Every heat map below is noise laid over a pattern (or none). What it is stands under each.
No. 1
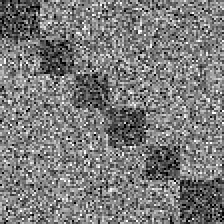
blocks along the diagonal
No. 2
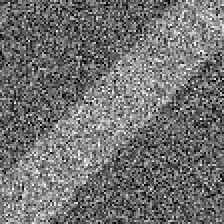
a diagonal band
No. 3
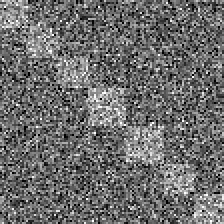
blocks along the diagonal
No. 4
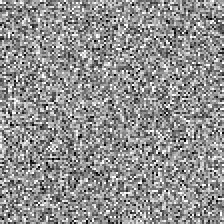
only noise
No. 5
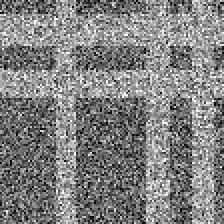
bands of rows crossing bands of columns
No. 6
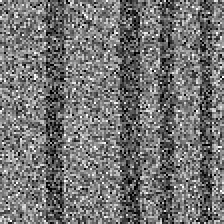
bands of columns
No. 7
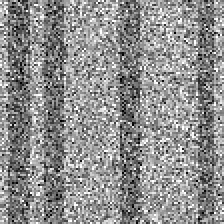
bands of columns
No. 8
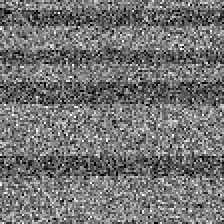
bands of rows
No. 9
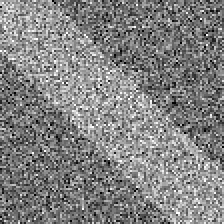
a diagonal band
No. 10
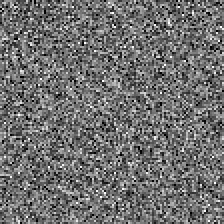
only noise
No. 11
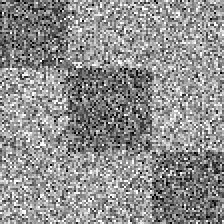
blocks along the diagonal
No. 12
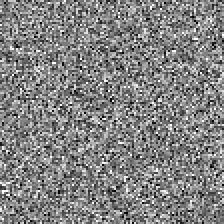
only noise
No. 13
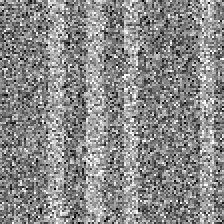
bands of columns
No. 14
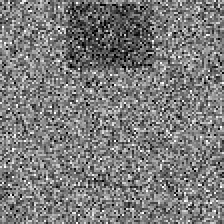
one block
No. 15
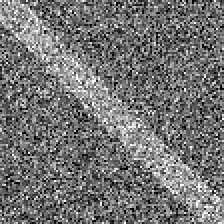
a diagonal band
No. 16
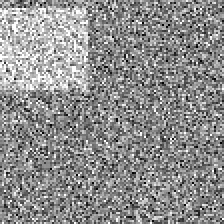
one block
